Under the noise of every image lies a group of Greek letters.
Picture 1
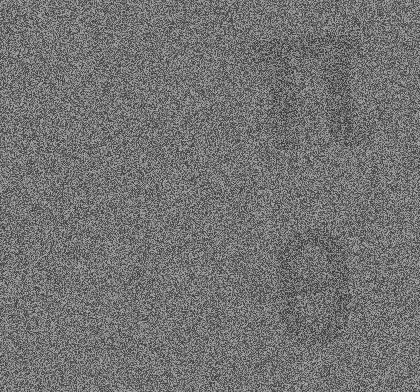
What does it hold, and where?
top right: pi; bottom right: theta
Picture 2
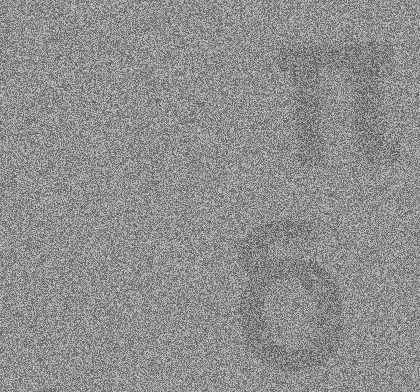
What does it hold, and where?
top right: pi; bottom right: delta
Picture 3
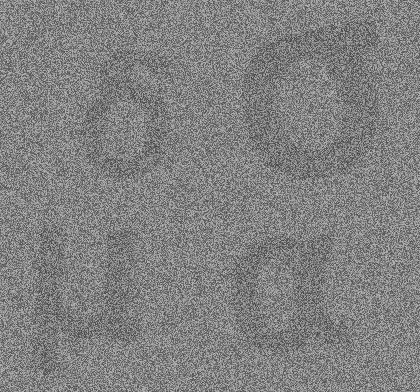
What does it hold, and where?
top left: delta; top right: sigma; bottom left: mu; bottom right: alpha
